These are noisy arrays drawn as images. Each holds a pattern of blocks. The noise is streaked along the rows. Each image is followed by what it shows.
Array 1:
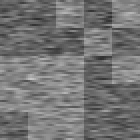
mirrored about the diagonal from the bottom left
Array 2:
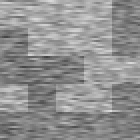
no symmetry
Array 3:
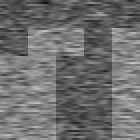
no symmetry
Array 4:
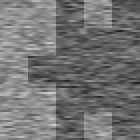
top and bottom mirror each other
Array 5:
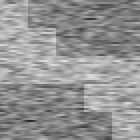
the same after a half turn
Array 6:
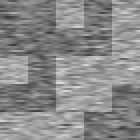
mirrored about the diagonal from the top left
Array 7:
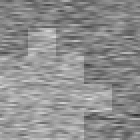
mirrored about the diagonal from the bottom left
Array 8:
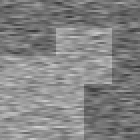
mirrored about the diagonal from the bottom left
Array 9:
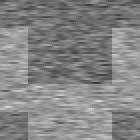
left and right mirror each other
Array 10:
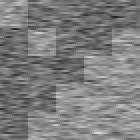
mirrored about the diagonal from the top left
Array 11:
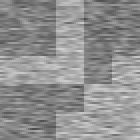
mirrored about the diagonal from the top left
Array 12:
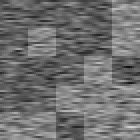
mirrored about the diagonal from the top left
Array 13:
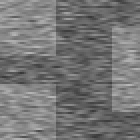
top and bottom mirror each other
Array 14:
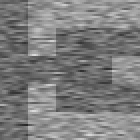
top and bottom mirror each other
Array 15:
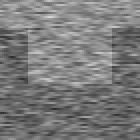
left and right mirror each other
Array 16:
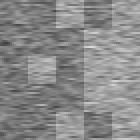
top and bottom mirror each other
